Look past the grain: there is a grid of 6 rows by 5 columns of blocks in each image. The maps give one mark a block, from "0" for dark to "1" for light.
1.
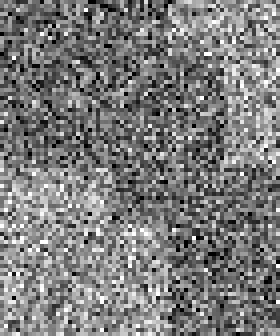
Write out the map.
00011
00001
00001
11000
11100
11100
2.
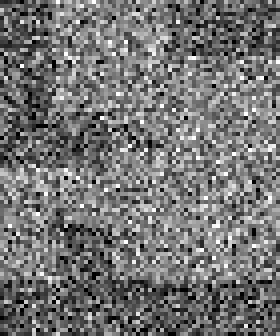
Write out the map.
01100
01111
00111
11111
10111
00000
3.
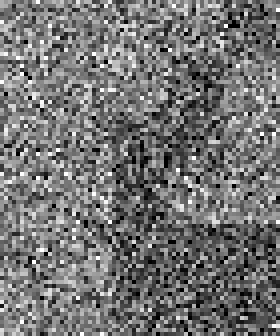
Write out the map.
11110
11101
11001
11011
11000
11000
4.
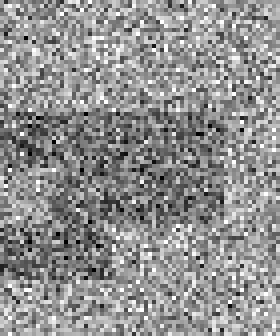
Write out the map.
11111
11111
00001
10001
00111
11111
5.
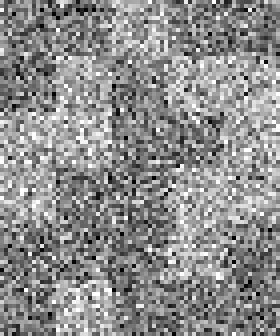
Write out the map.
00100
01011
11001
10011
00010
01000
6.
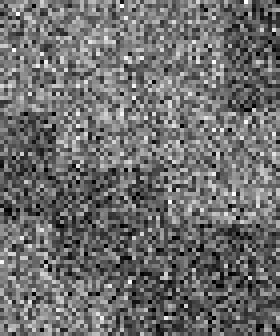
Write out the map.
11110
11110
01111
00011
10000
11000
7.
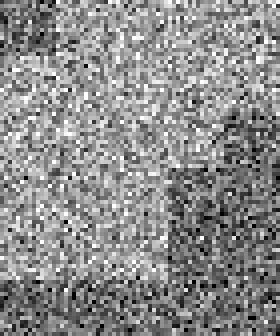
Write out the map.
01111
11111
11110
11100
11100
00000
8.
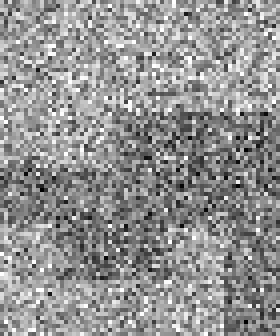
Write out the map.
11111
11111
11000
00000
10010
11110
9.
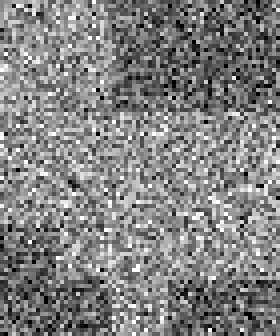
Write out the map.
11000
11000
11111
11111
01111
00100
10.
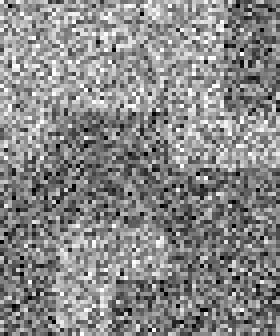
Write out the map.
11110
11110
10011
00000
01100
01000
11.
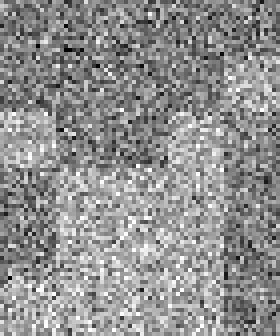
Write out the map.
00000
00001
10010
01110
01110
11110
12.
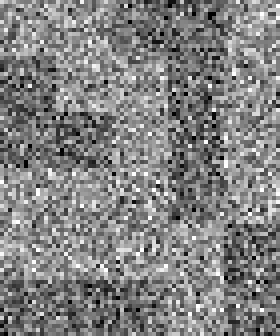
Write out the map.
11001
01101
00101
11101
11110
00010
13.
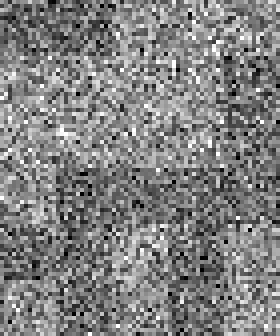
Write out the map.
00111
11110
11110
10000
00101
10101
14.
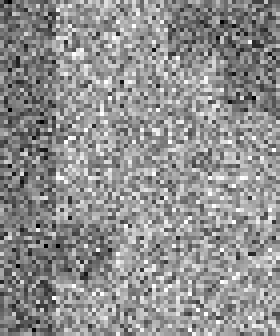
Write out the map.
01100
01110
01111
01111
00111
01111
